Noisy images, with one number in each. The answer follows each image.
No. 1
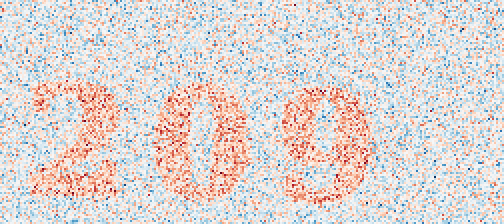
209
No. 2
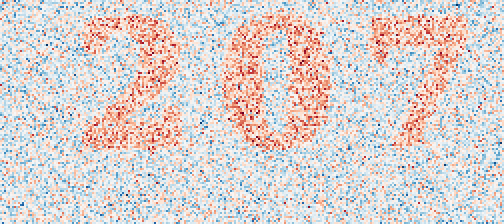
207
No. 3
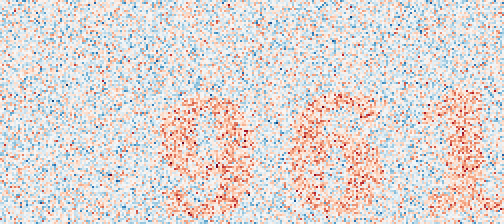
961
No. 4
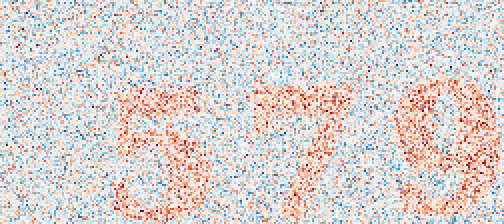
579
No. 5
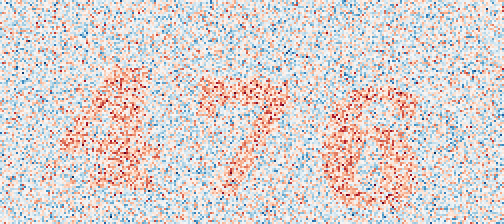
476
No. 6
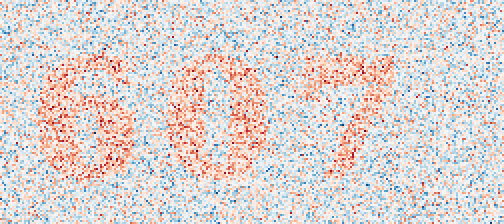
607
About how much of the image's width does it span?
two thirds
